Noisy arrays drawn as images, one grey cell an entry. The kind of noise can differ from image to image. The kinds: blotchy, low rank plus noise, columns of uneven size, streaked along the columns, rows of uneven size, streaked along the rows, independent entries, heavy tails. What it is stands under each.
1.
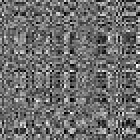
low rank plus noise
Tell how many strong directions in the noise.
one
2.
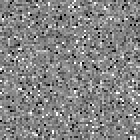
heavy tails
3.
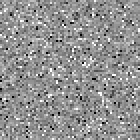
heavy tails
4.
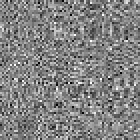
low rank plus noise
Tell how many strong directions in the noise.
three or four
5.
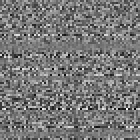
rows of uneven size
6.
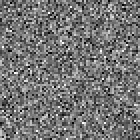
independent entries
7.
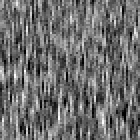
streaked along the columns
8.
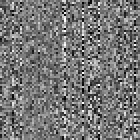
columns of uneven size
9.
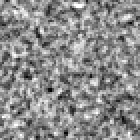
blotchy
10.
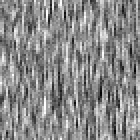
streaked along the columns
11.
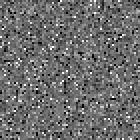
heavy tails
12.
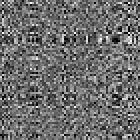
low rank plus noise
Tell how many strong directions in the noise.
two
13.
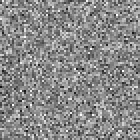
independent entries
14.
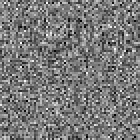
low rank plus noise
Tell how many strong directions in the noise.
five to eight
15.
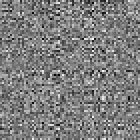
low rank plus noise
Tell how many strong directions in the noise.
three or four
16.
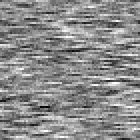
streaked along the rows
